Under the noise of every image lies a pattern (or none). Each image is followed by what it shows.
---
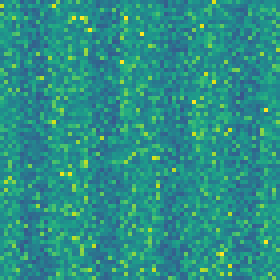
vertical stripes
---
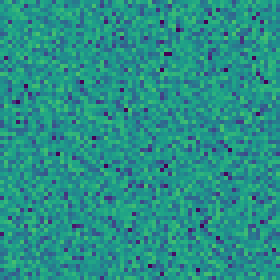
only noise
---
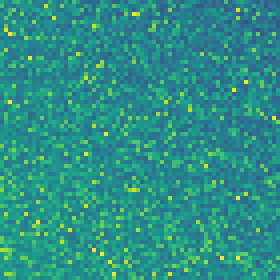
a smooth slope
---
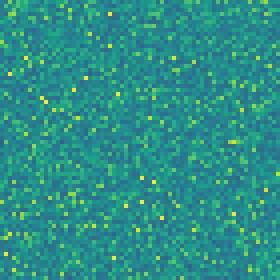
only noise
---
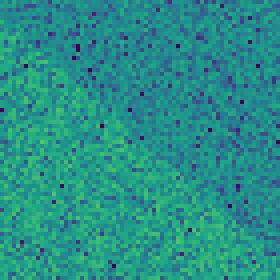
a sharp edge
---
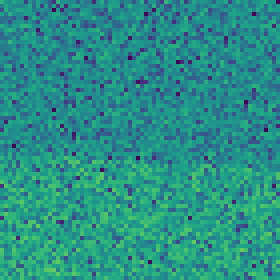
a sharp edge
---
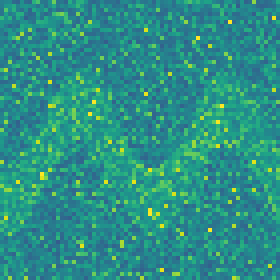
a wavy band
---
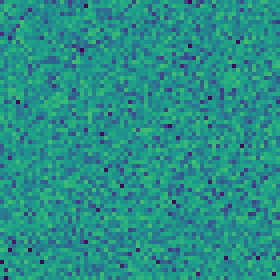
only noise
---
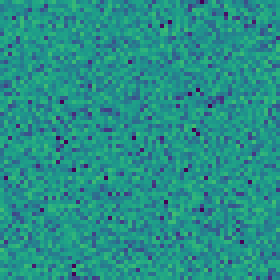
only noise
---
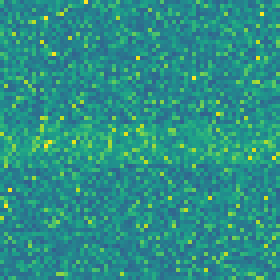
one horizontal stripe
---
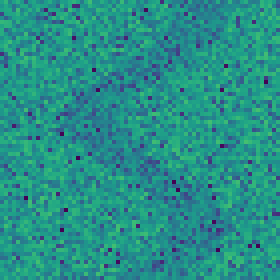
a wavy band
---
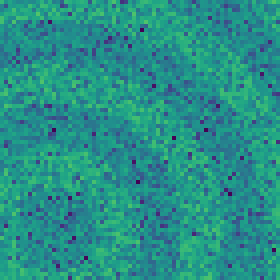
rings round one point
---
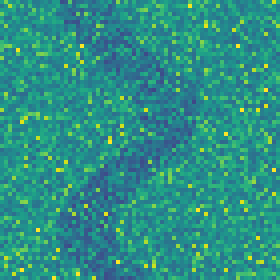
a wavy band
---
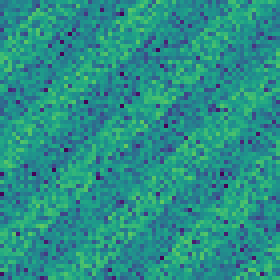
diagonal stripes
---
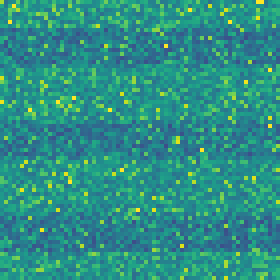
horizontal stripes
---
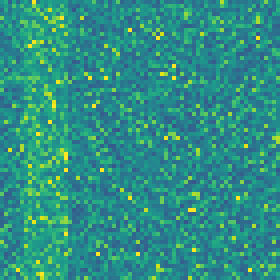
one vertical stripe
